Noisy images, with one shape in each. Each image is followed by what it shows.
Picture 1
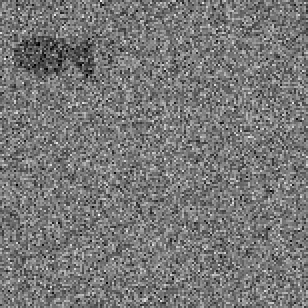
fish
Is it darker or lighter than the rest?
darker
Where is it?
top left
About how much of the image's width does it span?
a quarter
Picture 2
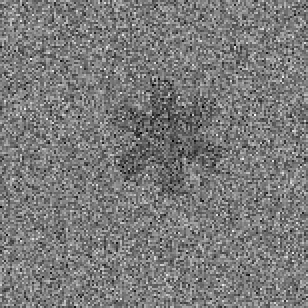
asterisk
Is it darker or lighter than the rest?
darker
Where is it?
centre
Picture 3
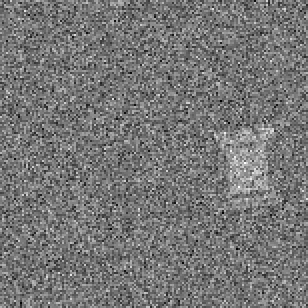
chess rook
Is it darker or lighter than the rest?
lighter
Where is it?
middle right
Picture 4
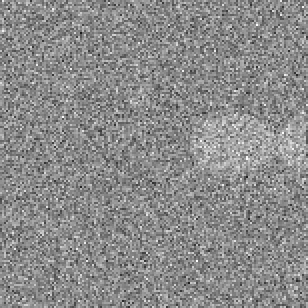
fish
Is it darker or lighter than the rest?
lighter
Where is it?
middle right
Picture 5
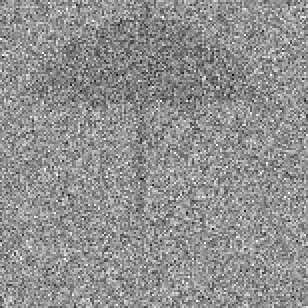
umbrella
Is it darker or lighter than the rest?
darker
